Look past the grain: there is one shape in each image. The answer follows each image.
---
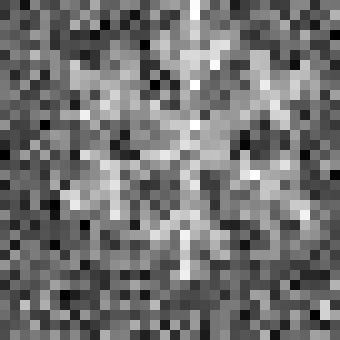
snowflake
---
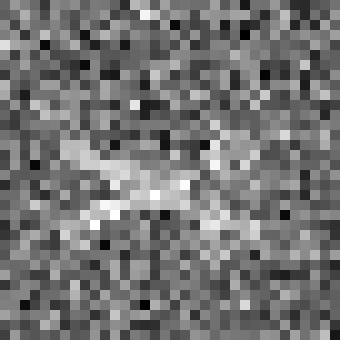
pair of scissors
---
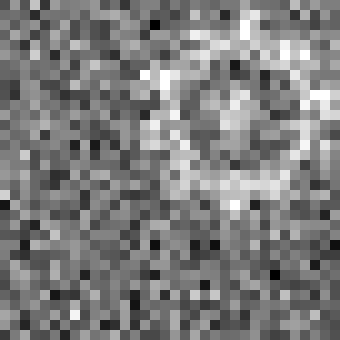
gear
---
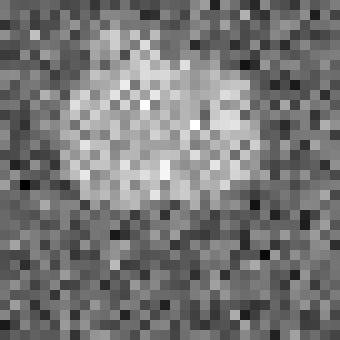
apple
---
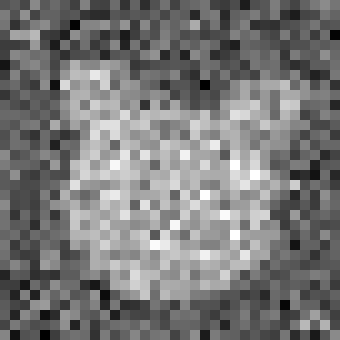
bear's head
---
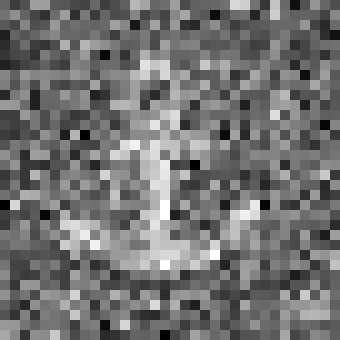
anchor
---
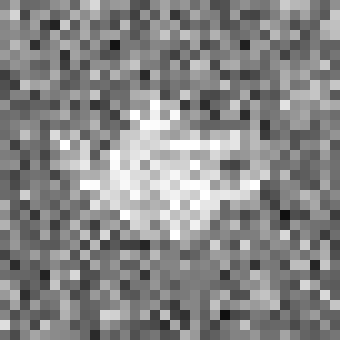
teapot
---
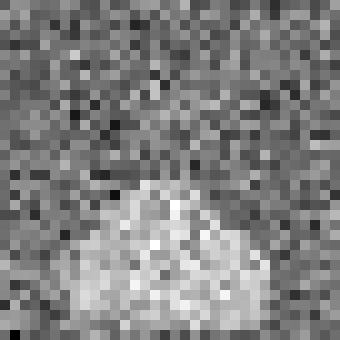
cloud
